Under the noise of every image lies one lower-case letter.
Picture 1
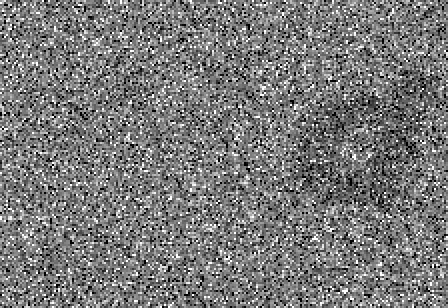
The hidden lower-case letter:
d
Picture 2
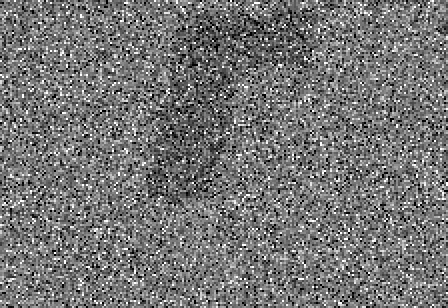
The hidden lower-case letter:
r
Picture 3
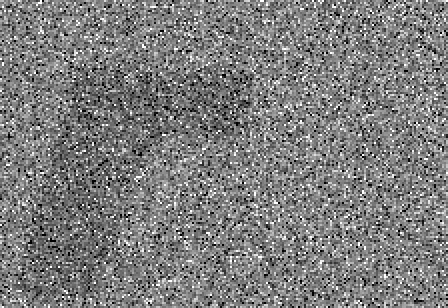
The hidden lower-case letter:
r
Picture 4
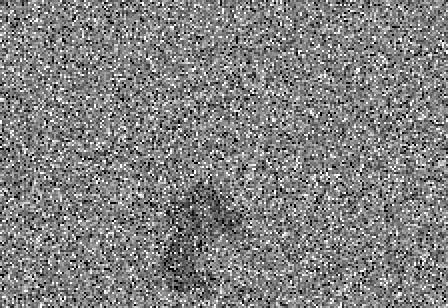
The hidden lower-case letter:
t
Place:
bottom middle
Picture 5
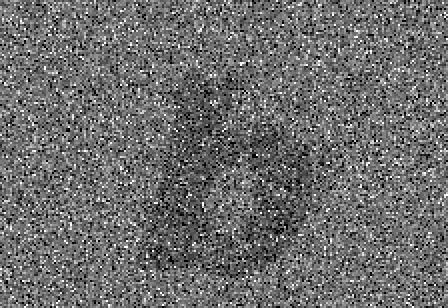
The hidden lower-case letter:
b
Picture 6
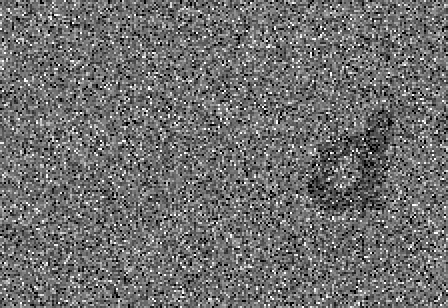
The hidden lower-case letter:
d
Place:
middle right
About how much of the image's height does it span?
a third
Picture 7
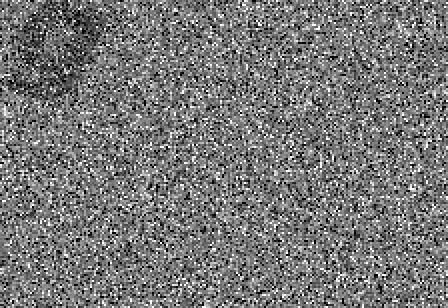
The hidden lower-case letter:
g
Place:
top left
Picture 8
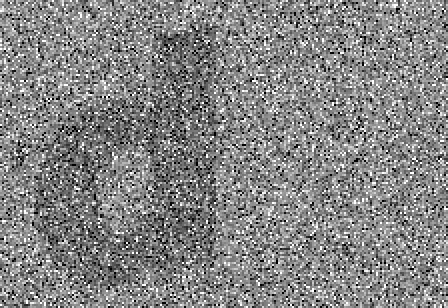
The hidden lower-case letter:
d
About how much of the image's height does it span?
nearly all
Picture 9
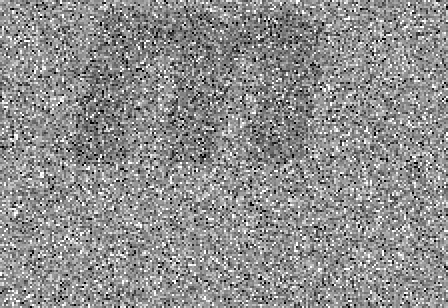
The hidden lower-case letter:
m
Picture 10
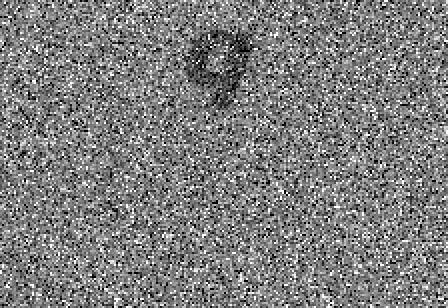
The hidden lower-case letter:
q
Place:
top middle
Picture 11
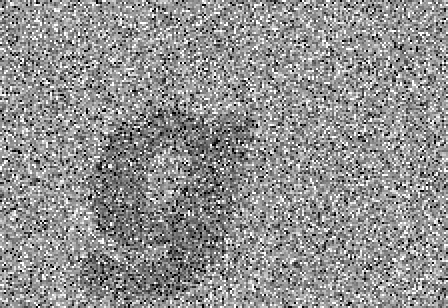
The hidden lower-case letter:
g
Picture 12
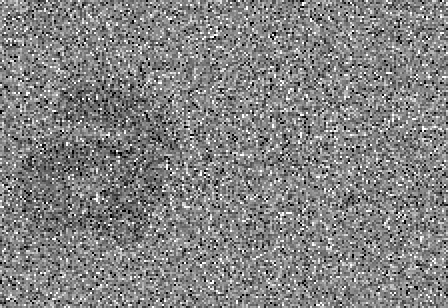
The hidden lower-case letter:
a
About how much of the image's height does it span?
half
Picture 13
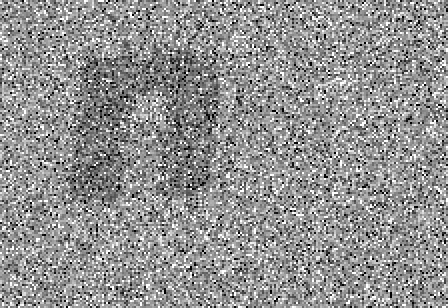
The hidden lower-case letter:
n
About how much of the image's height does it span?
half
